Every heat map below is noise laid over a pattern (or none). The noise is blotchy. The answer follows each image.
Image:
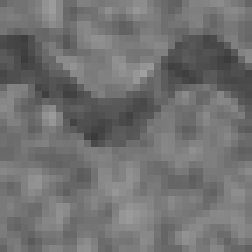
a wavy band
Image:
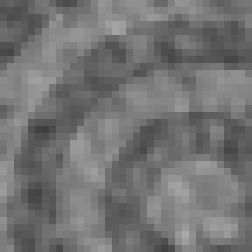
rings round one point
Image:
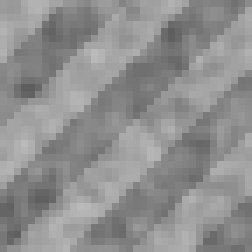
diagonal stripes
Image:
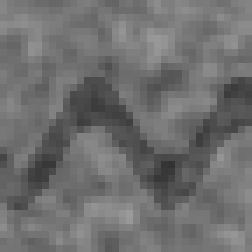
a wavy band
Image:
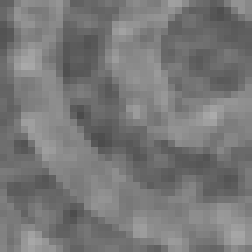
rings round one point
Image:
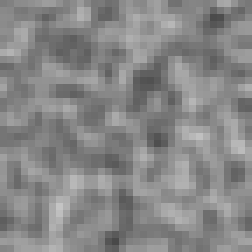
only noise
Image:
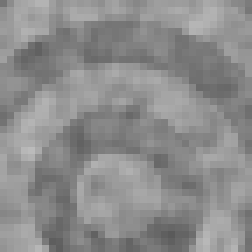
rings round one point
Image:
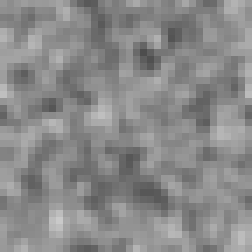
only noise
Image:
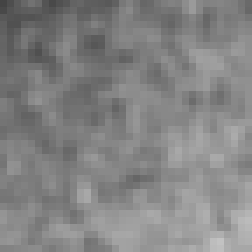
a smooth slope
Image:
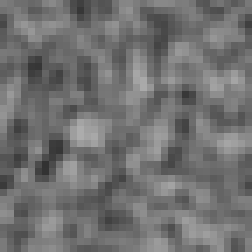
only noise
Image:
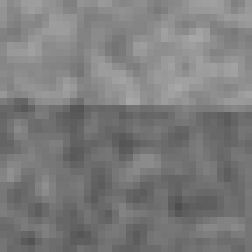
a sharp edge
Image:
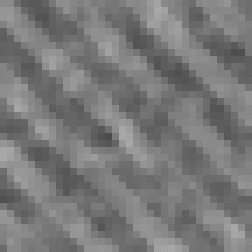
diagonal stripes
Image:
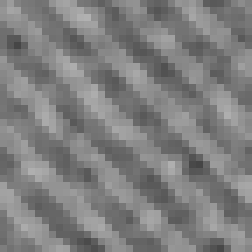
diagonal stripes
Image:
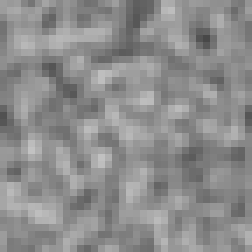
only noise
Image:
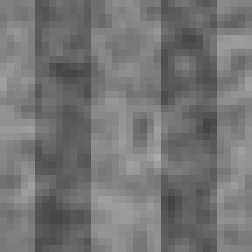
vertical stripes
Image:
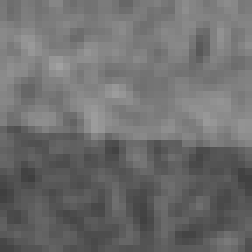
a sharp edge
